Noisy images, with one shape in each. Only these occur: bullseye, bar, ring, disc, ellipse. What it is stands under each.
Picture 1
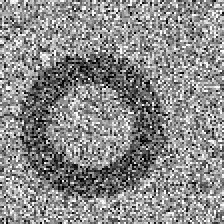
dark ring
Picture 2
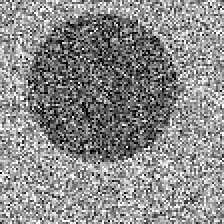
dark disc
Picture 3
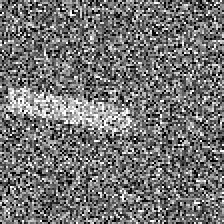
light bar
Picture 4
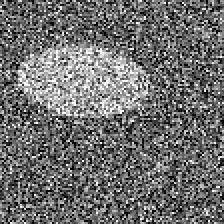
light ellipse
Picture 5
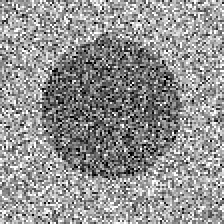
dark disc
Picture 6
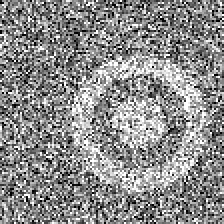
light bullseye
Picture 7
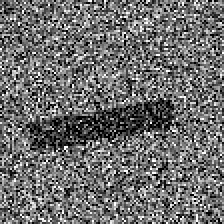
dark bar
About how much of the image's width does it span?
two thirds
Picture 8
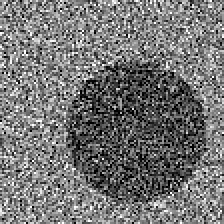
dark disc
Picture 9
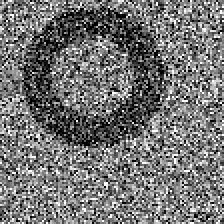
dark ring
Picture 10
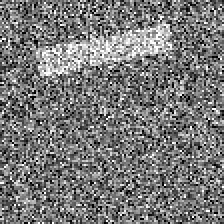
light bar
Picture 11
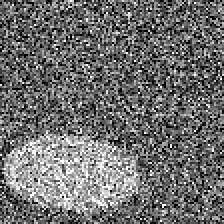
light ellipse
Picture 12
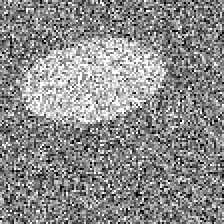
light ellipse
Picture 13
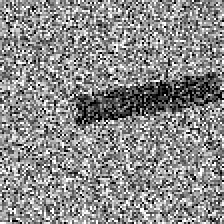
dark bar
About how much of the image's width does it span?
two thirds
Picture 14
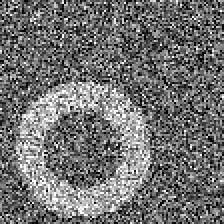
light ring
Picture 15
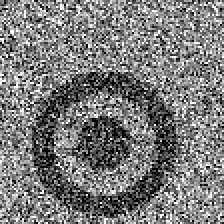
dark bullseye
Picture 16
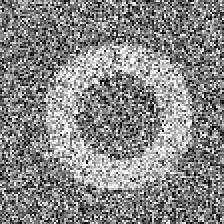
light ring
